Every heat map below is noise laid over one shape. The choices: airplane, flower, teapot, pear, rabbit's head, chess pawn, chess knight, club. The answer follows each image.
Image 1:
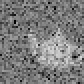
light teapot
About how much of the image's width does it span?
two thirds
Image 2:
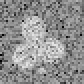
light club
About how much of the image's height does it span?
two thirds
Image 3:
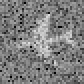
light airplane
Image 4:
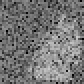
light chess knight
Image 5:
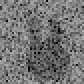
dark rabbit's head
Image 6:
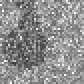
dark pear
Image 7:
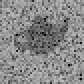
dark teapot
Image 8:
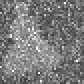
light chess pawn
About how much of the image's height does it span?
nearly all
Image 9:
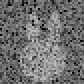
light rabbit's head
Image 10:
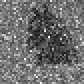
dark chess knight
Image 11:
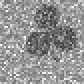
dark club
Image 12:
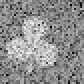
light club
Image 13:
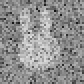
light rabbit's head
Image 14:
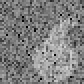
light pear
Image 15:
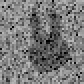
dark rabbit's head
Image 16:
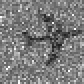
dark airplane
